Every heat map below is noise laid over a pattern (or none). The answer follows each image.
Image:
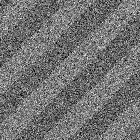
diagonal stripes
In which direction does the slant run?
bottom left to top right
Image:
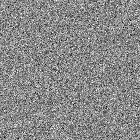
only noise
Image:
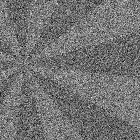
spokes from one point
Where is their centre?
middle left
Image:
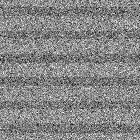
horizontal stripes
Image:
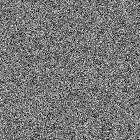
only noise
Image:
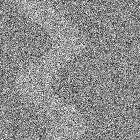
a wavy band
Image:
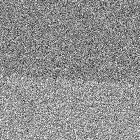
a sharp edge
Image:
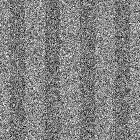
vertical stripes
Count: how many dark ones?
4
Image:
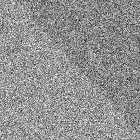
a sharp edge
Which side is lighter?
bottom left
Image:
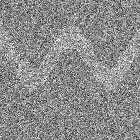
a wavy band
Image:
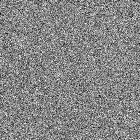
only noise
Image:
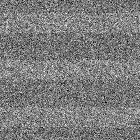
horizontal stripes
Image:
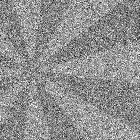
spokes from one point
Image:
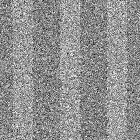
vertical stripes
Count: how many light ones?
3
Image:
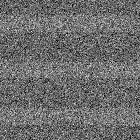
horizontal stripes
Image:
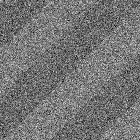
diagonal stripes
